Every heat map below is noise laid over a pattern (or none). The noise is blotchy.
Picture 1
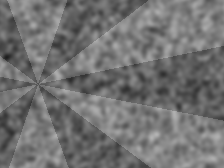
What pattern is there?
spokes from one point
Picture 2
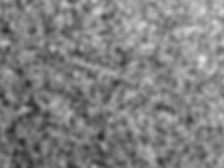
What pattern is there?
a smooth slope
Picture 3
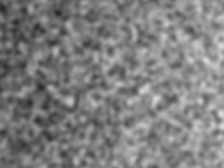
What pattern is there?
a smooth slope
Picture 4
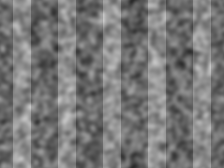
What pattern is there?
vertical stripes
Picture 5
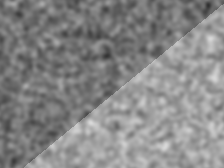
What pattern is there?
a sharp edge
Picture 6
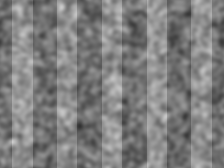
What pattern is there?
vertical stripes
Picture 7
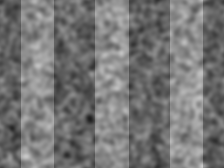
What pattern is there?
vertical stripes
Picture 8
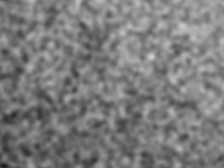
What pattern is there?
a smooth slope
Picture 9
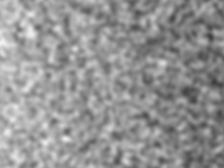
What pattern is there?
a smooth slope
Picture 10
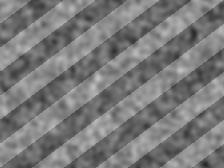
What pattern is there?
diagonal stripes
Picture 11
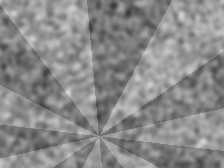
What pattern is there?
spokes from one point
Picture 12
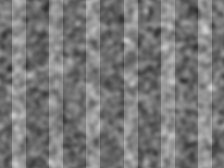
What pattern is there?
vertical stripes
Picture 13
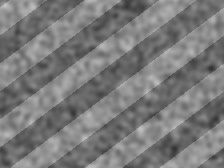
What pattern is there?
diagonal stripes
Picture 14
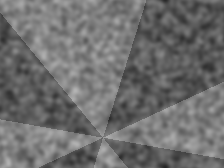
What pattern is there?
spokes from one point
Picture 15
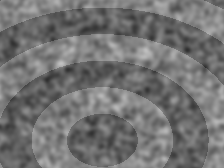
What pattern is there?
rings round one point
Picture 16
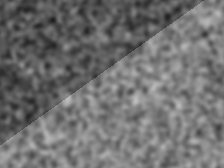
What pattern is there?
a sharp edge
